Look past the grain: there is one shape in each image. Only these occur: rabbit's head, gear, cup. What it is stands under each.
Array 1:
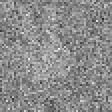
rabbit's head
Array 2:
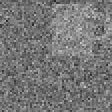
cup
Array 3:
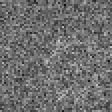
gear
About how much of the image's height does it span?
two thirds
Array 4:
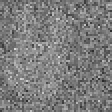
rabbit's head
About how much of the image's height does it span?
nearly all
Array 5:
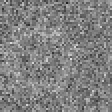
gear
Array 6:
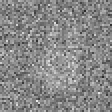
rabbit's head
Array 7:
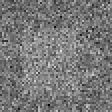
cup
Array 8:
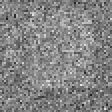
cup
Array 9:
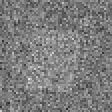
cup
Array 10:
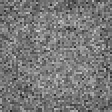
cup
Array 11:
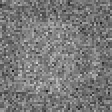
cup
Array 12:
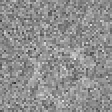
gear
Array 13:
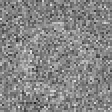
gear
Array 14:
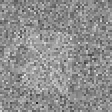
cup
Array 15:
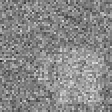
cup
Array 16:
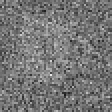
cup
